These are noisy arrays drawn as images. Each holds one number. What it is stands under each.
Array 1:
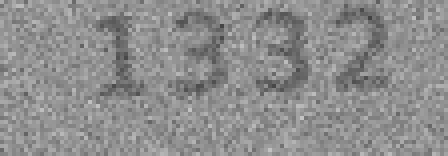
1332
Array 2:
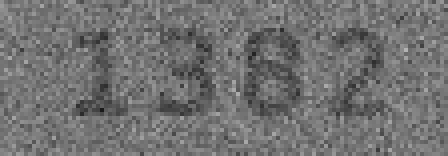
1382
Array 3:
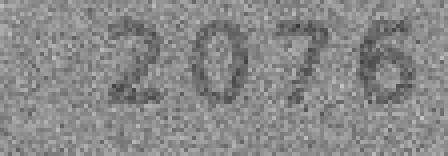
2076
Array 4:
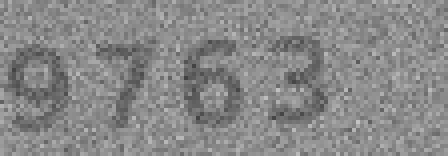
9763
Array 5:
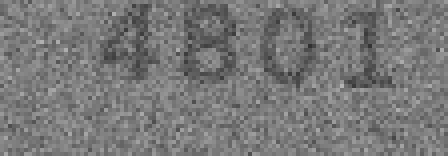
4801
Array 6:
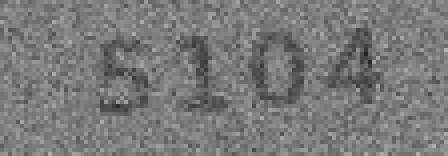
5104
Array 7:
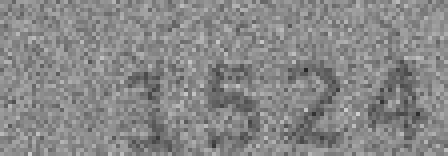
1524
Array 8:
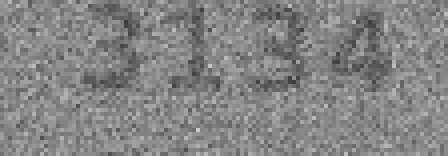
3134
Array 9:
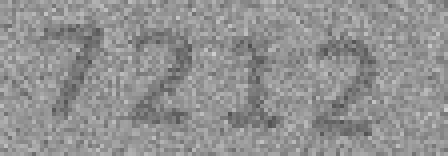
7212
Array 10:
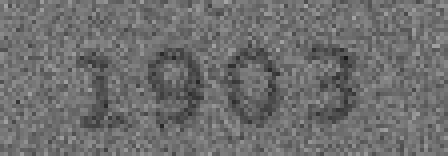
1903
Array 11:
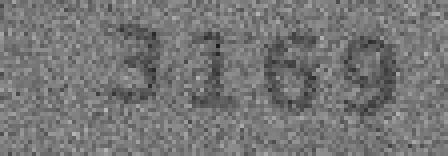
3169
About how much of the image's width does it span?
two thirds
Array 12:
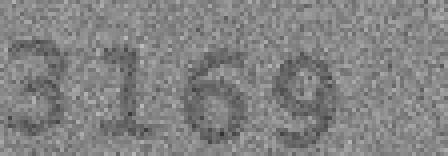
3169
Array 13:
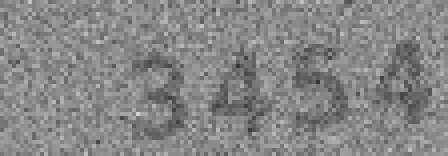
3454
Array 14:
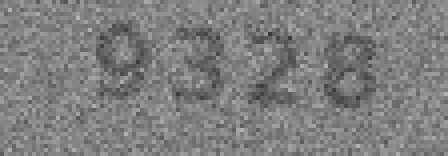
9328
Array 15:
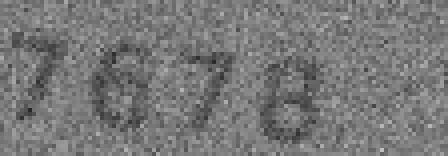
7678
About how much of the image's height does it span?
two thirds
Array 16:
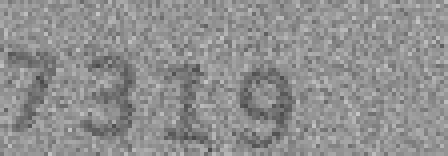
7319
